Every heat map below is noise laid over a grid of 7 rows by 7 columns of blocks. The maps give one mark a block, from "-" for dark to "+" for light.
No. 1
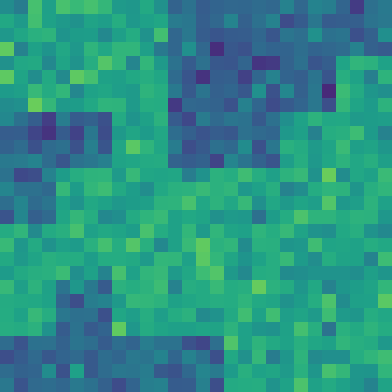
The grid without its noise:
+++----
+++---+
--+--++
-++++++
+++++++
+-+++++
----+++
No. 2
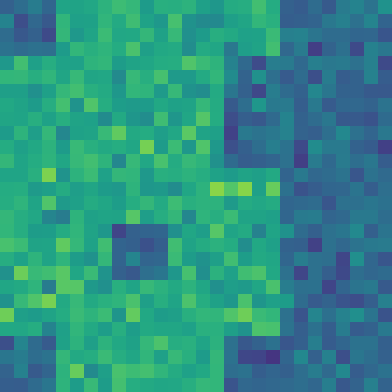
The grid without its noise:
-++++--
++++---
++++---
+++++--
++-++--
+++++--
-+++---
